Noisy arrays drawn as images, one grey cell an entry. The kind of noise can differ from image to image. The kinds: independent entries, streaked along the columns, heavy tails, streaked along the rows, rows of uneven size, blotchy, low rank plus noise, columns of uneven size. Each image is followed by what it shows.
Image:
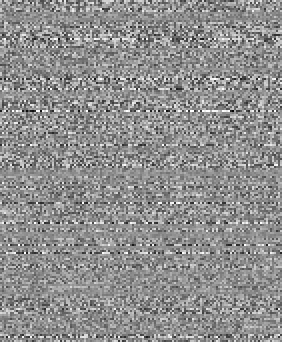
rows of uneven size
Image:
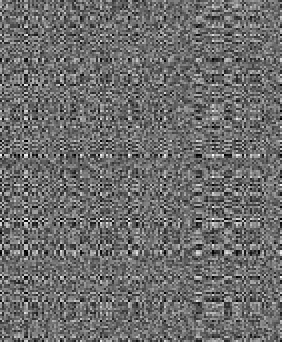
low rank plus noise
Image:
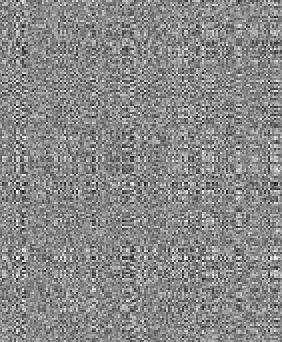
low rank plus noise
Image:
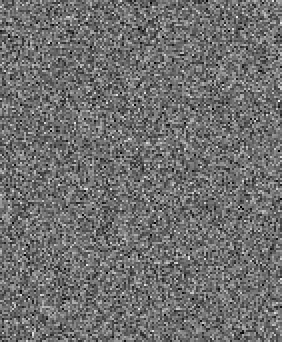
independent entries
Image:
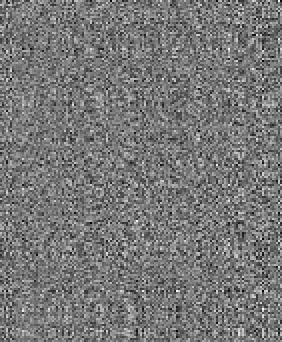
low rank plus noise
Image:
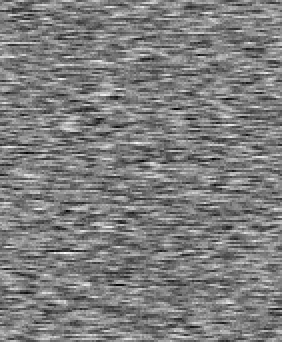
streaked along the rows
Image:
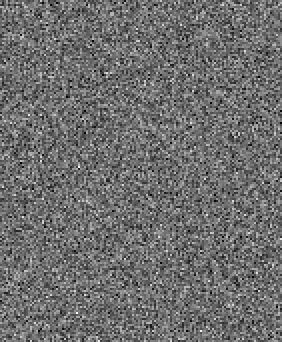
independent entries
